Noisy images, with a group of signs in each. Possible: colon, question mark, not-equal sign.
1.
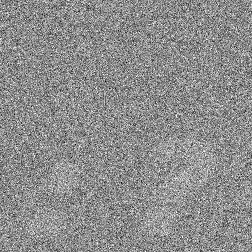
bottom left: colon; bottom right: question mark
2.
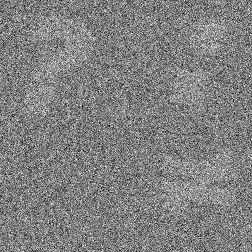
top left: question mark; top right: colon; bottom right: not-equal sign
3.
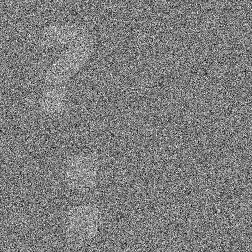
top left: question mark; bottom left: colon
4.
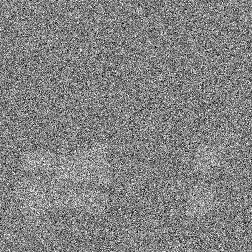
bottom left: not-equal sign; bottom right: colon
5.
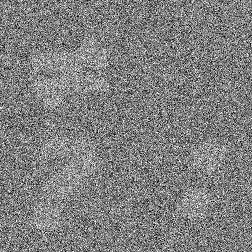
top left: not-equal sign; bottom left: question mark; bottom right: colon
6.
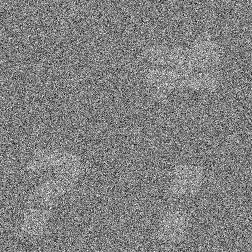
top right: not-equal sign; bottom left: question mark; bottom right: colon
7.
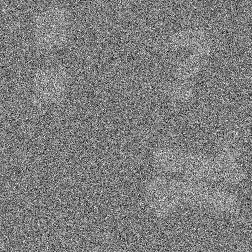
top left: colon; top right: question mark; bottom right: not-equal sign
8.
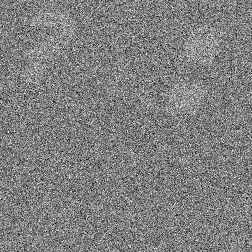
top left: question mark; top right: colon
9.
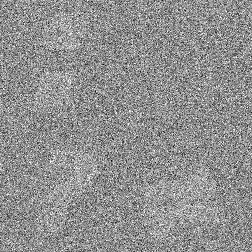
top left: colon; bottom left: question mark; bottom right: not-equal sign
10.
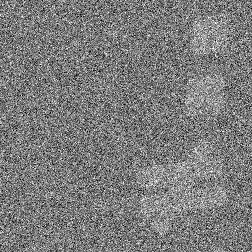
top right: colon; bottom right: not-equal sign
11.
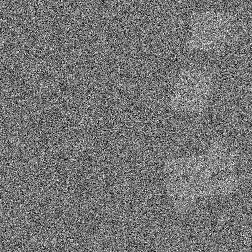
top right: colon; bottom right: not-equal sign
